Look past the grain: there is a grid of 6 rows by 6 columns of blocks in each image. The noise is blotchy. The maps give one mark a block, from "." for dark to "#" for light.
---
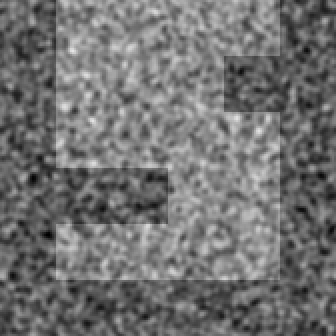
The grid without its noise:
. # # # # .
. # # # . .
. # # # # .
. . . # # .
. # # # # .
. . . . . .
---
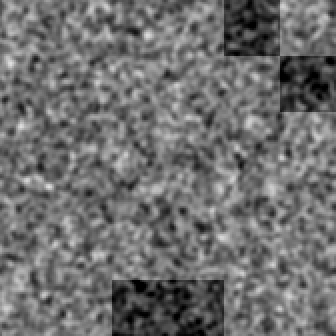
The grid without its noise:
# # # # . #
# # # # # .
# # # # # #
# # # # # #
# # # # # #
# # . . # #
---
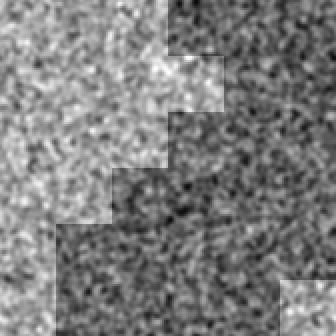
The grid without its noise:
# # # . . .
# # # # . .
# # # . . .
# # . . . .
# . . . . .
# . . . . #
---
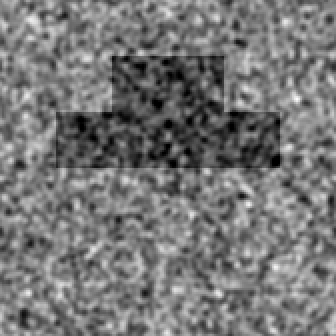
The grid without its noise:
# # # # # #
# # . . # #
# . . . . #
# # # # # #
# # # # # #
# # # # # #
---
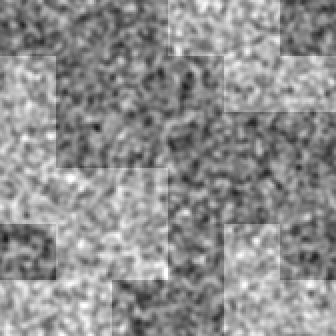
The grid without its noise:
. . . # # .
# . . . # #
# . . . . .
# # # . . .
. # # . # .
# # . . # #
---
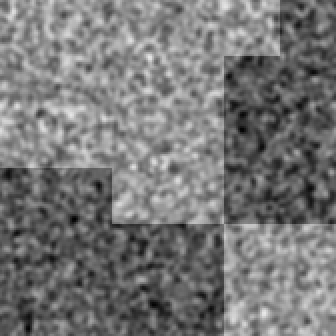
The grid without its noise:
# # # # # .
# # # # . .
# # # # . .
. . # # . .
. . . . # #
. . . . # #
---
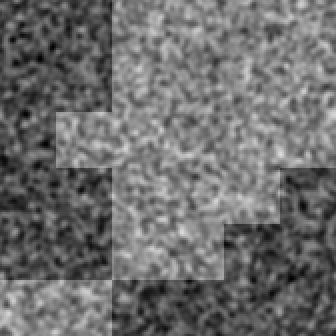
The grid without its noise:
. . # # # #
. . # # # #
. # # # # #
. . # # # .
. . # # . .
# # . . . .
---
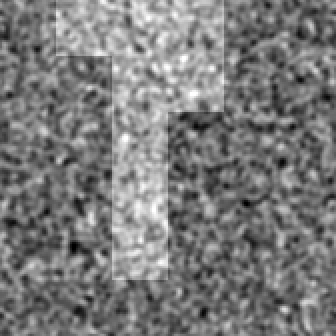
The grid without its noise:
. # # # . .
. . # # . .
. . # . . .
. . # . . .
. . # . . .
. . . . . .
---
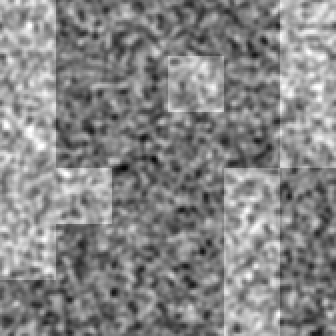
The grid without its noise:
# . . . . #
# . . # . #
# . . . . #
# # . . # .
# . . . # .
. . . . # .
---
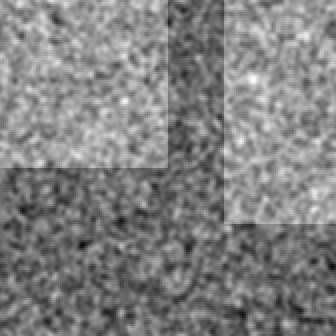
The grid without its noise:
# # # . # #
# # # . # #
# # # . # #
. . . . # #
. . . . . .
. . . . . .
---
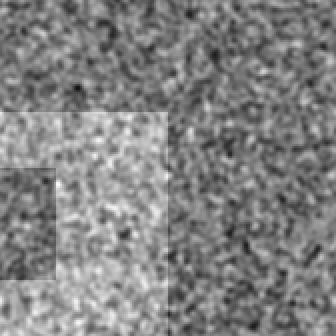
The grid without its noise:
. . . . . .
. . . . . .
# # # . . .
. # # . . .
. # # . . .
# # # . . .
